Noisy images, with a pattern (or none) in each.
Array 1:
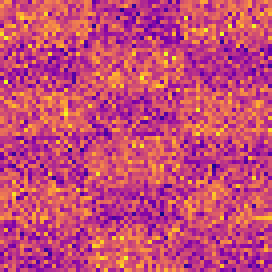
a checkerboard
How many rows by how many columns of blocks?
6 by 3
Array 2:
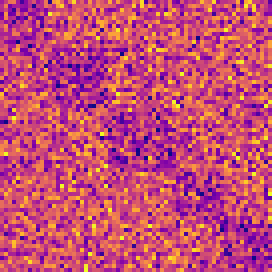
blocks along the diagonal
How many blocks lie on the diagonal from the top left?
5
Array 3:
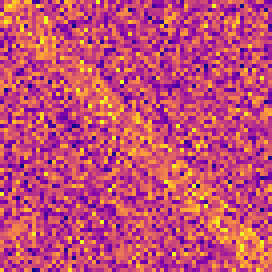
a diagonal band
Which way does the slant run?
top left to bottom right
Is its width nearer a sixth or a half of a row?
a sixth
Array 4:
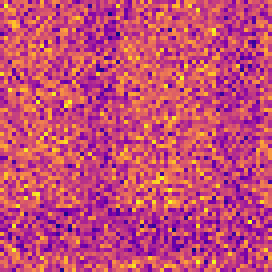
bands of rows crossing bands of columns
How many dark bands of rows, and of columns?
1 and 2
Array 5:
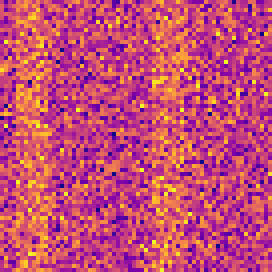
bands of columns
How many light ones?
2
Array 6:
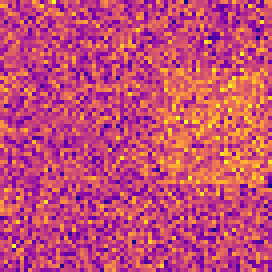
one block
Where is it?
middle right
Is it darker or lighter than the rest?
lighter
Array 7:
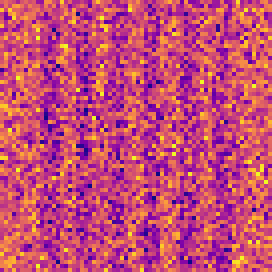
bands of columns
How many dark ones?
6
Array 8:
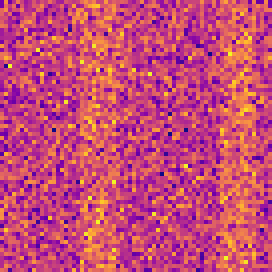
bands of columns
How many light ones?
2
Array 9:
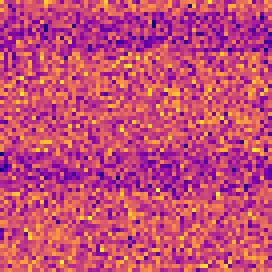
bands of rows
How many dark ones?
2
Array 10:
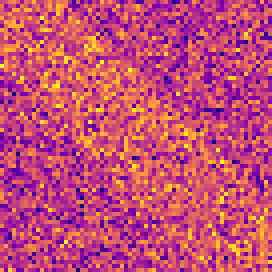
a diagonal band
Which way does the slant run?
top left to bottom right
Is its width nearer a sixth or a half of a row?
a half
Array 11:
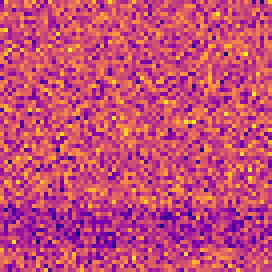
one band of rows
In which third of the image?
bottom
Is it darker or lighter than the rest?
darker
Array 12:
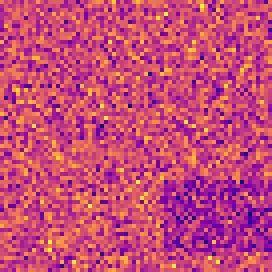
one block
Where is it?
bottom right
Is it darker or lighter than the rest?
darker
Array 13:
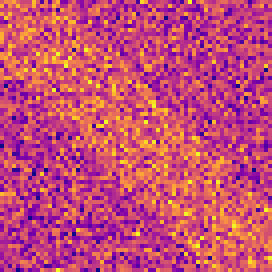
a diagonal band
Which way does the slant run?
top left to bottom right
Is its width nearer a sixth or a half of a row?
a half
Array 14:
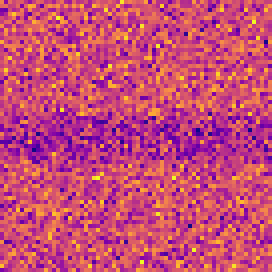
one band of rows
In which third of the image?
middle
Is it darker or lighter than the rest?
darker
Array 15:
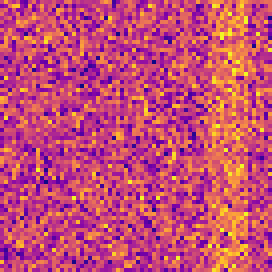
one band of columns
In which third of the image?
right
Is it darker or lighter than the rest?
lighter
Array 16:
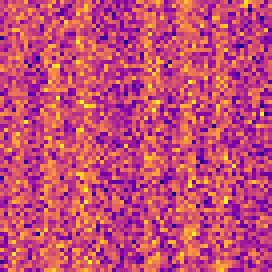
bands of columns
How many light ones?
6
